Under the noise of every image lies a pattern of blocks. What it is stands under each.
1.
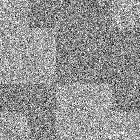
mirrored about the diagonal from the bottom left
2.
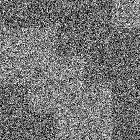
mirrored about the diagonal from the bottom left
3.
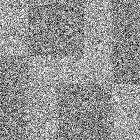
the same after a half turn
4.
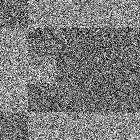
top and bottom mirror each other
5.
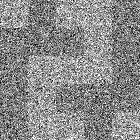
the same after a half turn
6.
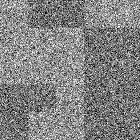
no symmetry
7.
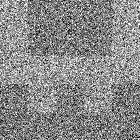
left and right mirror each other
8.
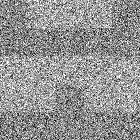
left and right mirror each other
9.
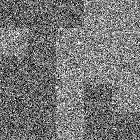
no symmetry
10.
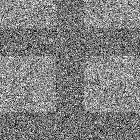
left and right mirror each other
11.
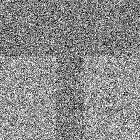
left and right mirror each other
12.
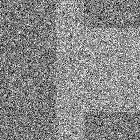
top and bottom mirror each other
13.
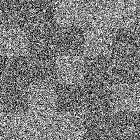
the same after a half turn
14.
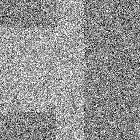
top and bottom mirror each other
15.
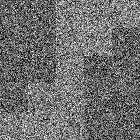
the same after a half turn
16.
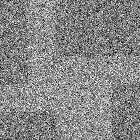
no symmetry
